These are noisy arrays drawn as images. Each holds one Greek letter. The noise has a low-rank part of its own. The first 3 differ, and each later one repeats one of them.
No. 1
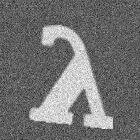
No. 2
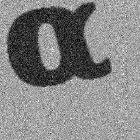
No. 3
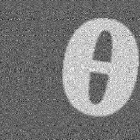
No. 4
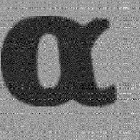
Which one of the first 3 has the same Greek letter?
2
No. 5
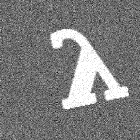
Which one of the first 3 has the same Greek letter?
1
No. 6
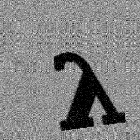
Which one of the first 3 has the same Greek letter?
1
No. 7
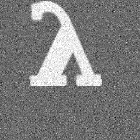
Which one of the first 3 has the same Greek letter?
1
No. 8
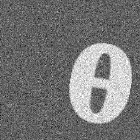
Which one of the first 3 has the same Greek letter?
3
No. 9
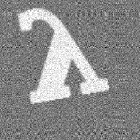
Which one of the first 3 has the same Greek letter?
1
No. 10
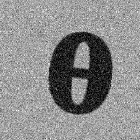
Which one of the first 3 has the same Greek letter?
3
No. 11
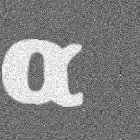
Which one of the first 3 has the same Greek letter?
2
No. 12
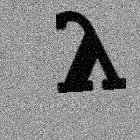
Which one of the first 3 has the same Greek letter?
1
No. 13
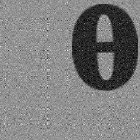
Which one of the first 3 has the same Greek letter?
3
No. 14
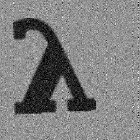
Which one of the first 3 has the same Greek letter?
1
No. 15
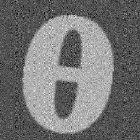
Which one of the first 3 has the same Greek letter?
3
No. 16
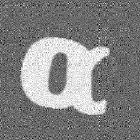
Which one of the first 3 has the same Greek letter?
2
